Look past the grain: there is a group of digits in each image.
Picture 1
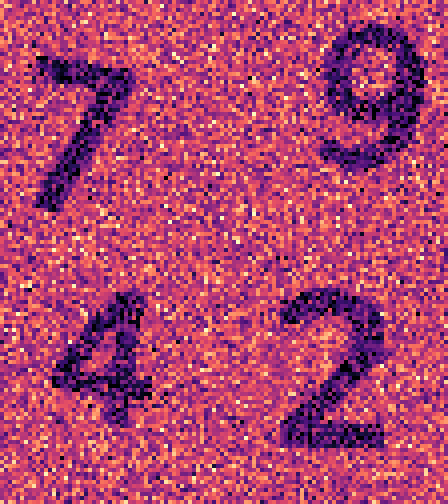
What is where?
top left: 7; top right: 9; bottom left: 4; bottom right: 2
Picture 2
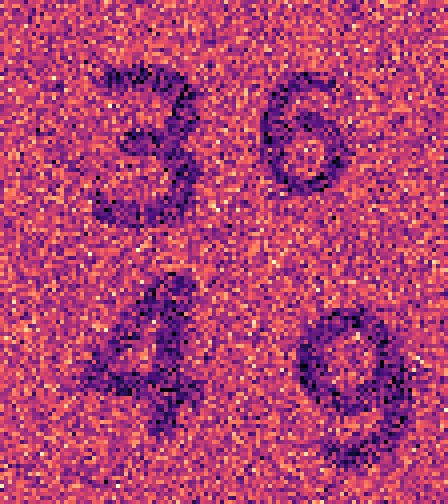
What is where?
top left: 3; top right: 6; bottom left: 4; bottom right: 9
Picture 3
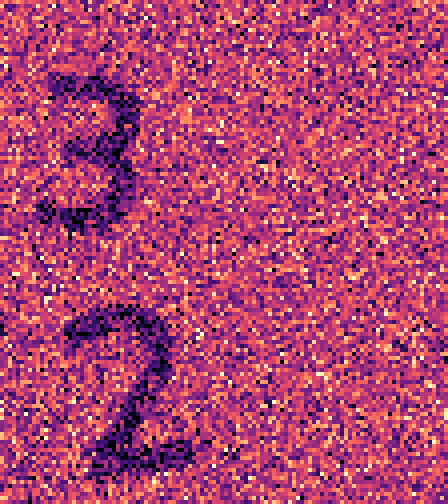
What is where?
top left: 3; bottom left: 2
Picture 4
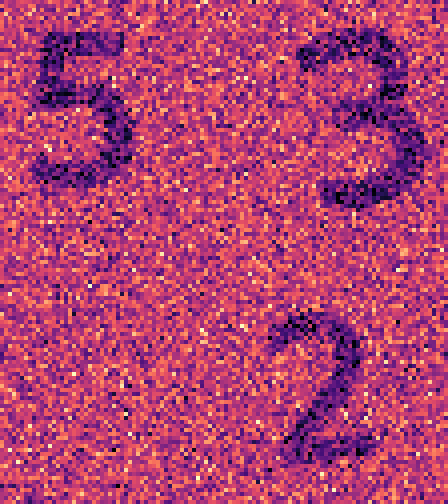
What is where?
top left: 5; top right: 3; bottom right: 2
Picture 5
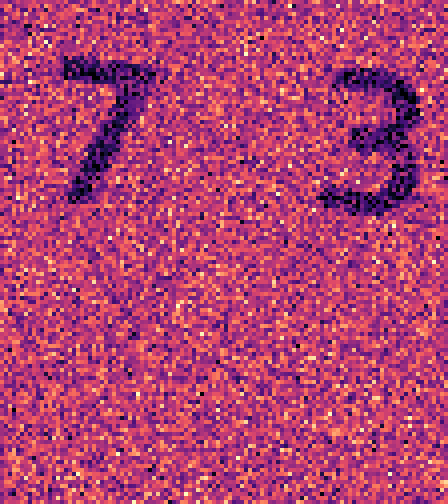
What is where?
top left: 7; top right: 3
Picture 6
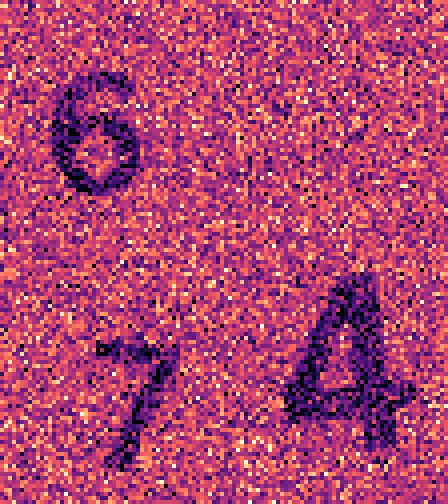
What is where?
top left: 6; bottom left: 7; bottom right: 4
